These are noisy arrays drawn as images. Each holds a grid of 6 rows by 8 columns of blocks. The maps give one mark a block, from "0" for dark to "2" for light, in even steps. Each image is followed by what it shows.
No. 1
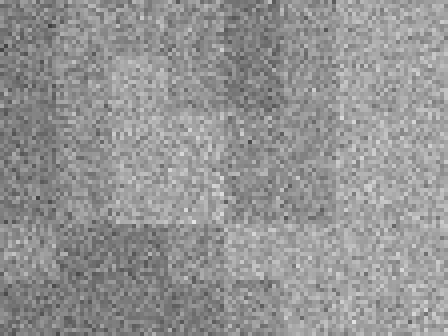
0 1 1 1 0 1 2 2
0 1 2 1 0 1 2 2
0 1 2 2 1 1 2 2
0 1 2 2 1 1 2 2
1 0 0 1 2 2 2 2
0 0 0 0 1 2 2 2
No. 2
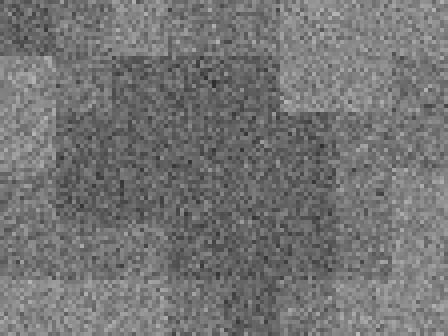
0 1 2 1 1 2 2 2
2 1 0 0 0 2 2 1
2 0 0 0 0 0 1 1
1 0 0 0 0 0 1 2
1 1 1 0 0 0 1 2
2 2 2 1 0 1 2 2
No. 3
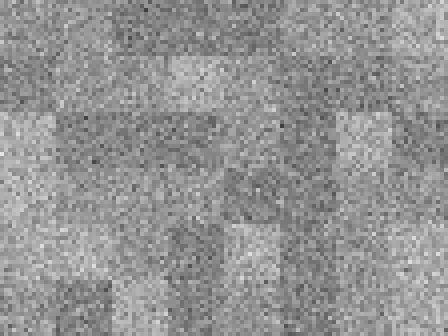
1 1 0 0 0 1 1 2
0 1 1 2 1 0 0 1
2 0 0 0 1 0 2 0
2 1 1 1 0 0 1 1
2 2 1 0 2 0 1 2
1 0 2 0 1 0 1 2
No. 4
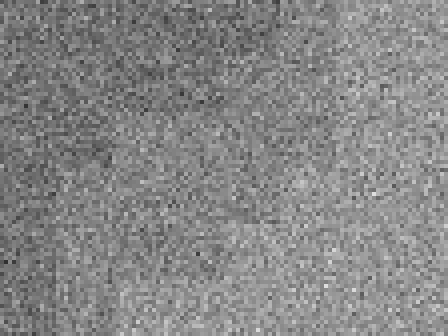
0 0 0 0 0 1 2 2
0 0 0 0 1 1 2 2
0 0 1 1 1 1 2 2
0 1 1 1 1 2 2 2
0 1 1 1 2 2 2 2
0 1 2 2 2 2 2 2
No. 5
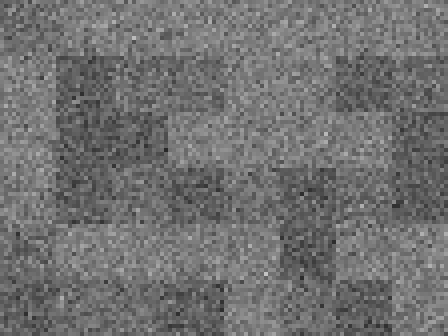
1 2 2 2 2 2 2 2
2 0 1 1 2 2 0 1
2 0 0 2 2 2 2 0
2 0 1 0 1 0 1 0
1 2 2 2 2 0 2 2
0 1 1 0 2 1 0 2
